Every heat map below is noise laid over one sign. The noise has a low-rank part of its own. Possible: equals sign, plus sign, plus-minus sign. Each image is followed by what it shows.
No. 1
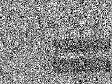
equals sign
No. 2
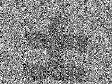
plus-minus sign
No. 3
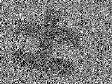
plus-minus sign
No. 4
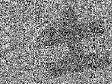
plus-minus sign
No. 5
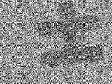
plus-minus sign
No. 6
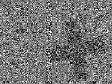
plus sign
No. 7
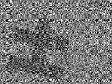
plus-minus sign
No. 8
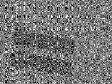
equals sign
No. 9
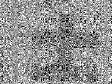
plus-minus sign
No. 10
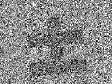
plus-minus sign
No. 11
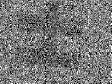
plus-minus sign
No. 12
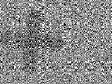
plus sign
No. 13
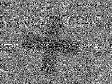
plus sign
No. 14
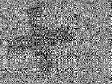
plus sign
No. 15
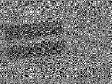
equals sign
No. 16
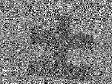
plus-minus sign
